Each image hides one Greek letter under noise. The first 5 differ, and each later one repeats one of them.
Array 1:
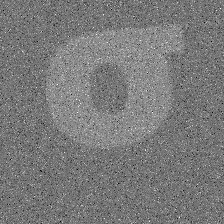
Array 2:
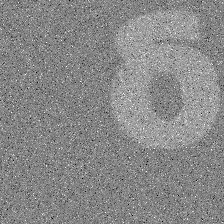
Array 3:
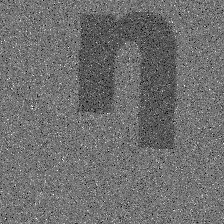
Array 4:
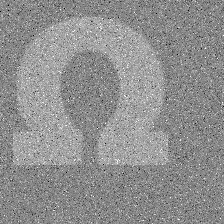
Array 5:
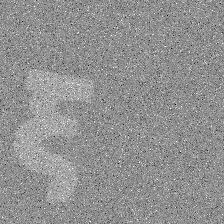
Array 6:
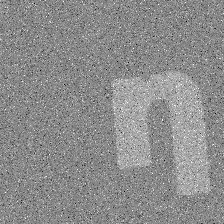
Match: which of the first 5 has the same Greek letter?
3
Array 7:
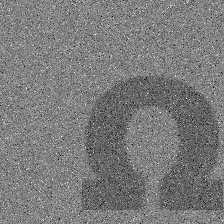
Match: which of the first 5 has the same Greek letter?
4
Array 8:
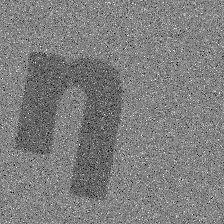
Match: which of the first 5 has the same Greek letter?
3
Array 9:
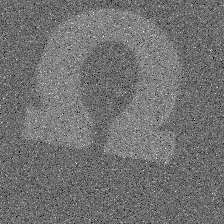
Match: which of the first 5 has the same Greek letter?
4
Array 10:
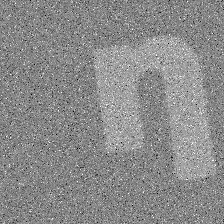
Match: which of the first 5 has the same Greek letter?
3
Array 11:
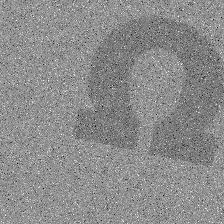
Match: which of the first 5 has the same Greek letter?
4
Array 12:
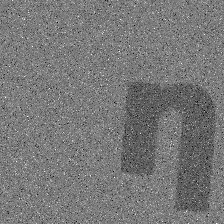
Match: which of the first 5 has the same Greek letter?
3
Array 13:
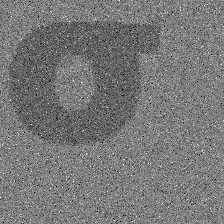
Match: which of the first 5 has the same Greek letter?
1
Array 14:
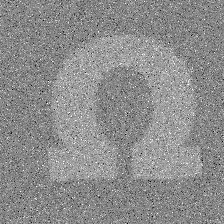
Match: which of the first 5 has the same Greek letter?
4
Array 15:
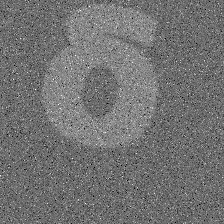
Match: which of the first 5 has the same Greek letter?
2
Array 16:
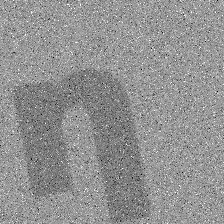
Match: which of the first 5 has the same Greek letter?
3
